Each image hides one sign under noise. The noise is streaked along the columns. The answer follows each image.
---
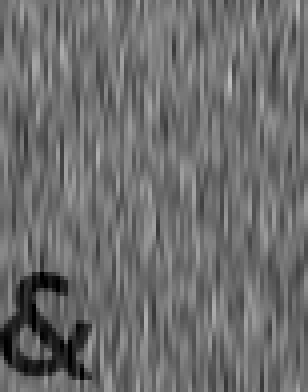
ampersand
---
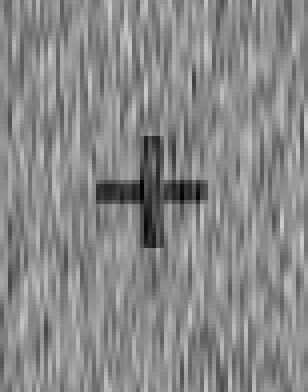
plus sign
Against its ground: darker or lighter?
darker
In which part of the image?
centre
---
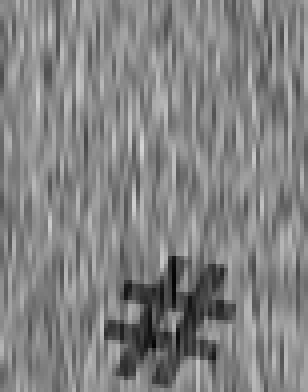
hash sign
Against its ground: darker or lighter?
darker
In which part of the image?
bottom middle
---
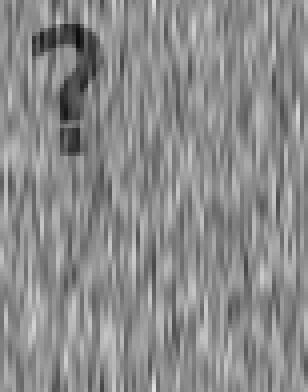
question mark
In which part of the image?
top left
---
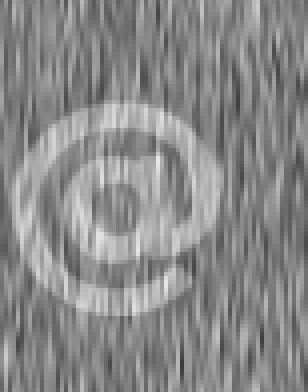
at sign
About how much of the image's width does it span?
two thirds
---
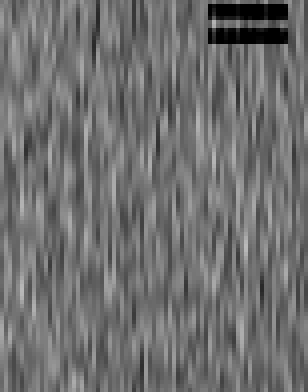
equals sign
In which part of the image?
top right
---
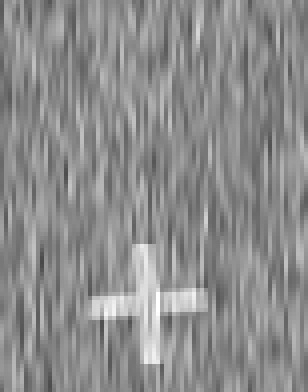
plus sign
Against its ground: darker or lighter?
lighter
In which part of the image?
bottom middle
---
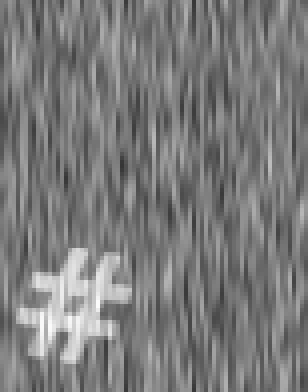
hash sign
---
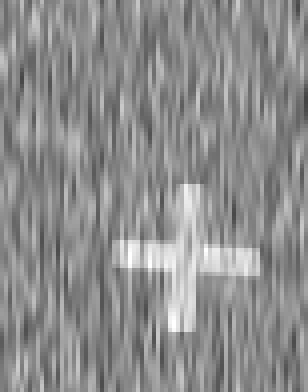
plus sign
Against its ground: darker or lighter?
lighter
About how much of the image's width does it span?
half
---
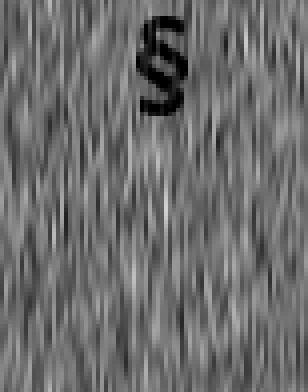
section sign
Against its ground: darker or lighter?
darker
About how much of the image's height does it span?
a quarter
